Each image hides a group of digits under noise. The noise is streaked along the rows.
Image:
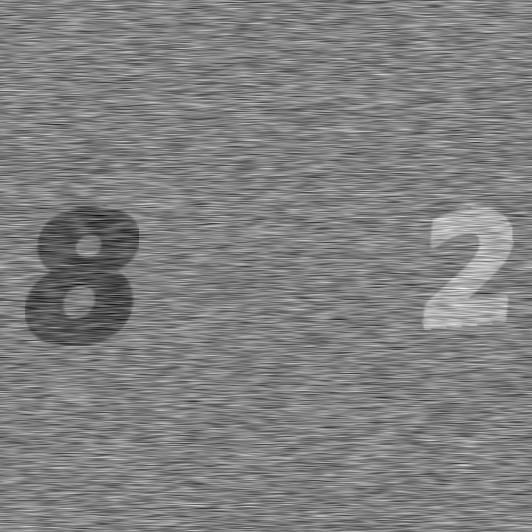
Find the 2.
middle right
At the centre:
nothing
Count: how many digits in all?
2
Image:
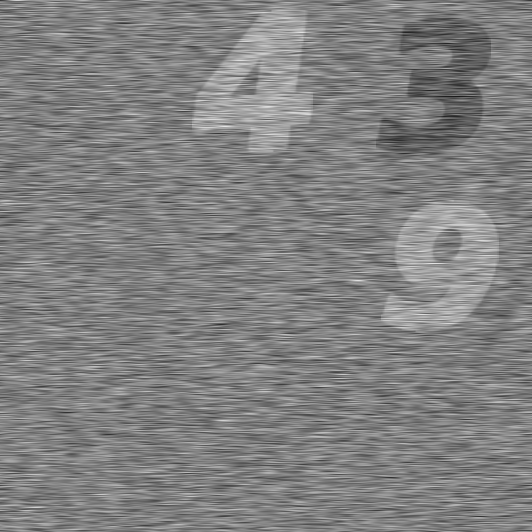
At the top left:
nothing
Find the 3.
top right
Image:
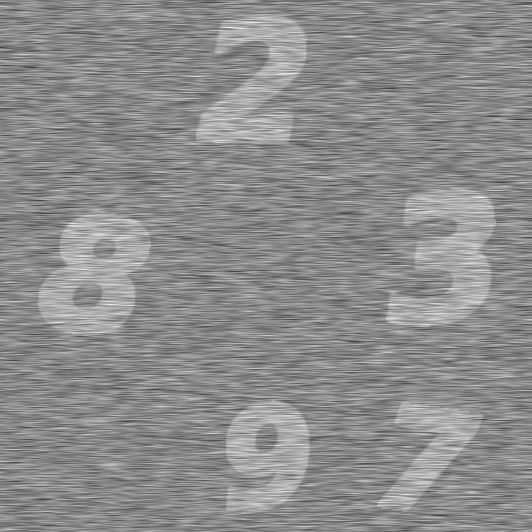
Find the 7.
bottom right
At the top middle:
2
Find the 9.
bottom middle
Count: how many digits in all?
5
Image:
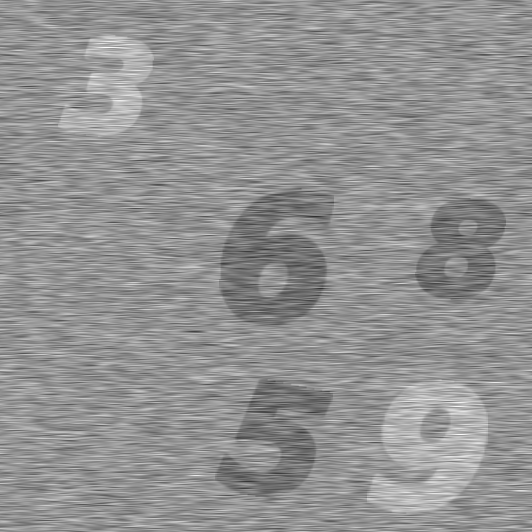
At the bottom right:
9
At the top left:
3
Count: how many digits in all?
5
